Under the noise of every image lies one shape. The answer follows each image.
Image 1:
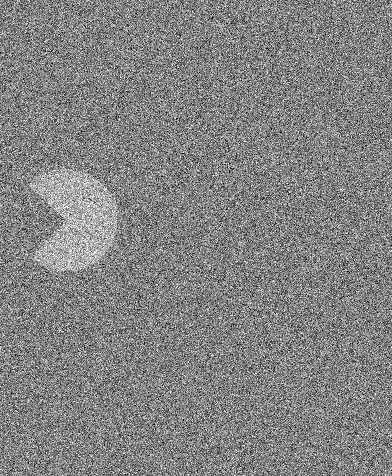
disc with a wedge cut out
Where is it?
middle left
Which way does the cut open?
left
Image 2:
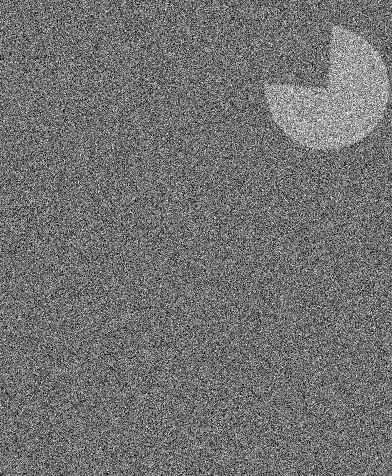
disc with a wedge cut out
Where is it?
top right
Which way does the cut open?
up and left
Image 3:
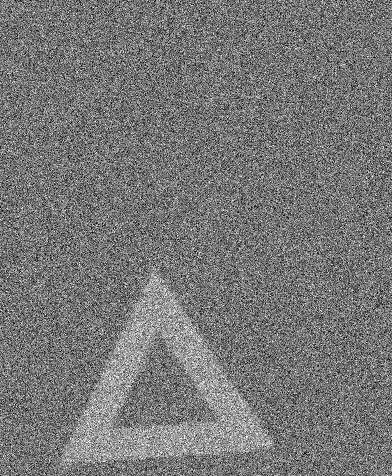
triangle frame
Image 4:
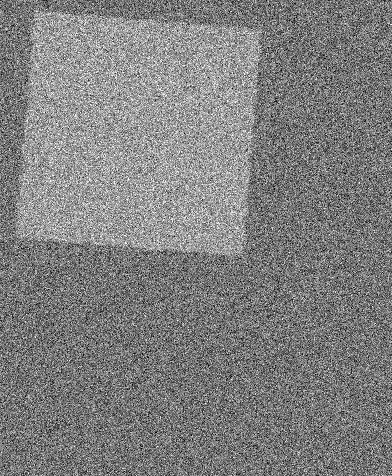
square
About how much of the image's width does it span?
two thirds
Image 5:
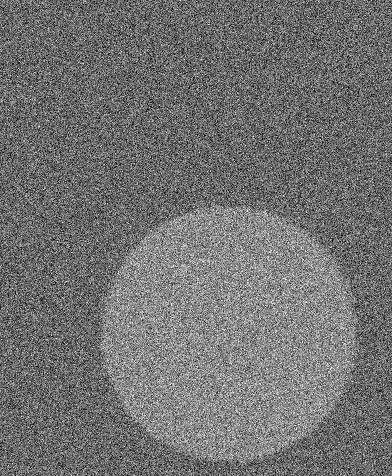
disc
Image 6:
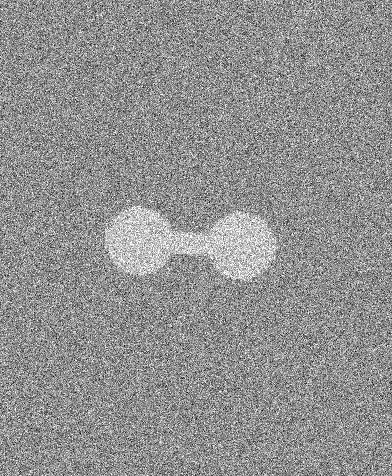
dumbbell
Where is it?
centre
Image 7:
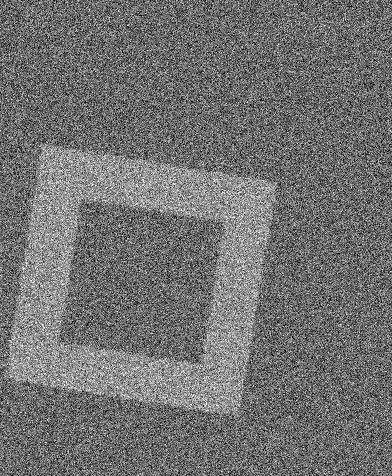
square frame
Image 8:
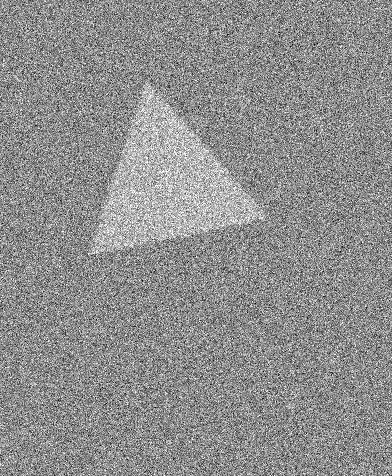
triangle
